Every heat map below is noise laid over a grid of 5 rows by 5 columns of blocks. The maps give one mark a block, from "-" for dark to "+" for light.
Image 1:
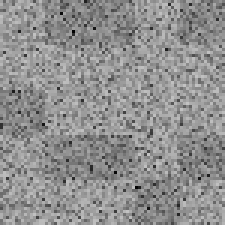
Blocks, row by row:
+ - - + -
+ + + + +
- + + + +
+ - - + -
+ + + - +
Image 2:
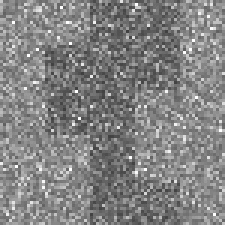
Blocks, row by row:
+ + - - +
+ - - - +
+ - - + +
+ + - + +
+ + - - +
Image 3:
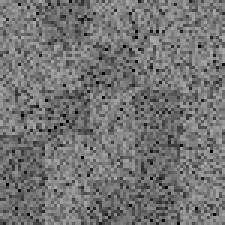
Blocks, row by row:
+ - + + +
+ + - + +
+ - + - +
- + + - +
- + - - +
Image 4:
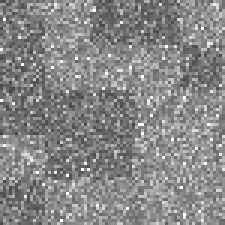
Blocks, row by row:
- + - - +
- + + + -
- - - + +
+ - - + +
- + + + +
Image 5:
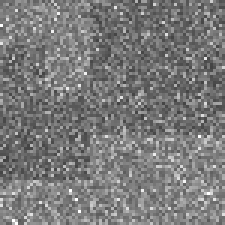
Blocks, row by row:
+ + - - -
- + - - -
- - - - -
- - + + +
+ + + + +
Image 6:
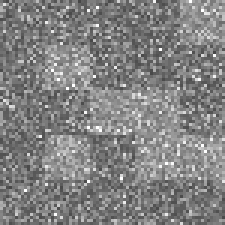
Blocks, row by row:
- - - - +
- + - - -
- - + + -
- + - + +
- - - - -
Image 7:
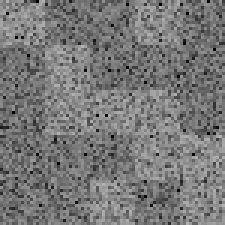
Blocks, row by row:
+ - - + -
- + - - -
- + + + -
- - - + +
- - + - +
